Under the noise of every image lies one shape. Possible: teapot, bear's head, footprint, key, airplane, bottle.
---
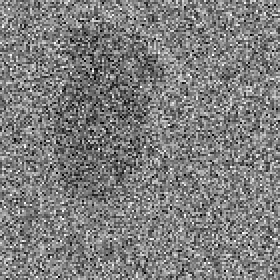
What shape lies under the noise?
footprint
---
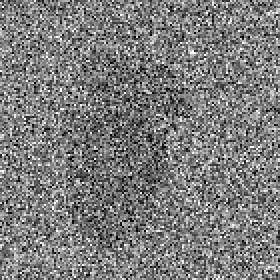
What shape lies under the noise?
footprint
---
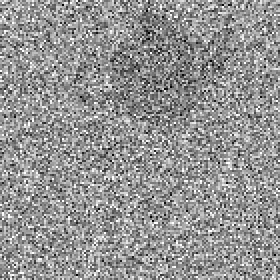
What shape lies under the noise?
teapot
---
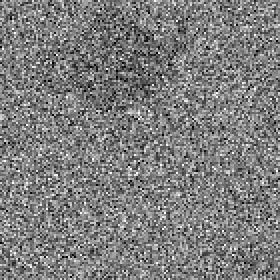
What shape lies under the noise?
teapot
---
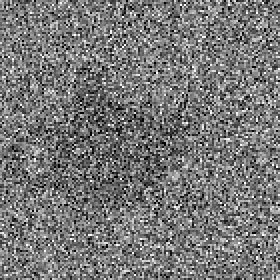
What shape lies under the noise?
teapot
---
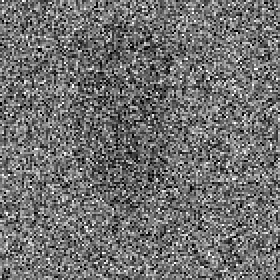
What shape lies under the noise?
footprint
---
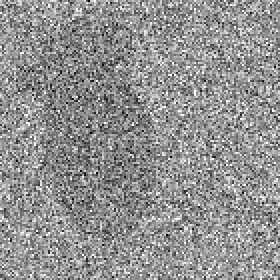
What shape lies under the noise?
footprint
